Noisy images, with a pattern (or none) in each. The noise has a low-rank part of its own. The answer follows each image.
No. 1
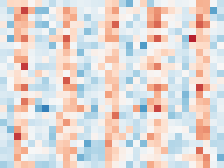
vertical stripes
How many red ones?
5
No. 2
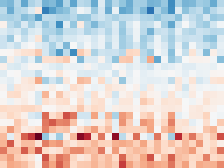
a smooth slope
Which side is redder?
bottom
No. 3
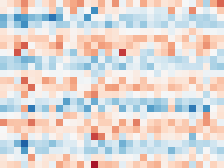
horizontal stripes
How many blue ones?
4
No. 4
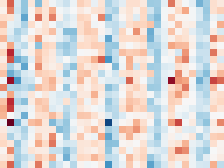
vertical stripes
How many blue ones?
5
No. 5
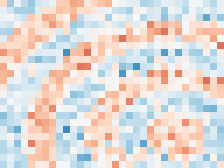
rings round one point
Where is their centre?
bottom right
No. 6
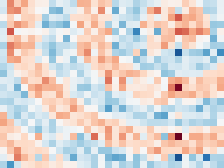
rings round one point
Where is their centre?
top right
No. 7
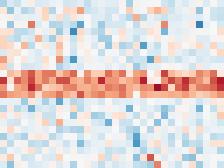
one horizontal stripe
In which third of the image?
middle
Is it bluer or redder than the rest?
redder
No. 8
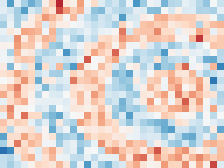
rings round one point
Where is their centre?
middle right
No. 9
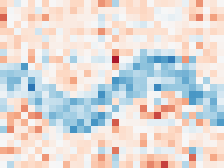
a wavy band
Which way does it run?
left to right
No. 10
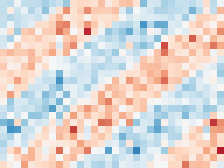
diagonal stripes
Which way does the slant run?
bottom left to top right
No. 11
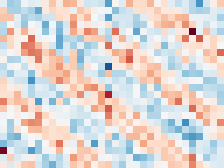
diagonal stripes
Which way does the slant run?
top left to bottom right
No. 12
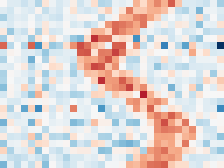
a wavy band
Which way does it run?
top to bottom
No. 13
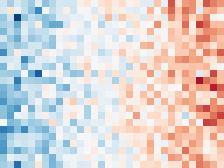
a smooth slope
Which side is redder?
right
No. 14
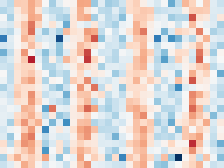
vertical stripes
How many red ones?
4
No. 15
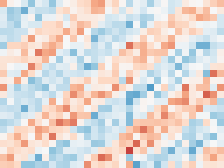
diagonal stripes
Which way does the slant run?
bottom left to top right
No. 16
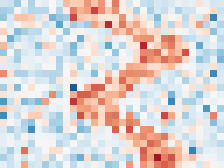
a wavy band
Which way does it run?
top to bottom
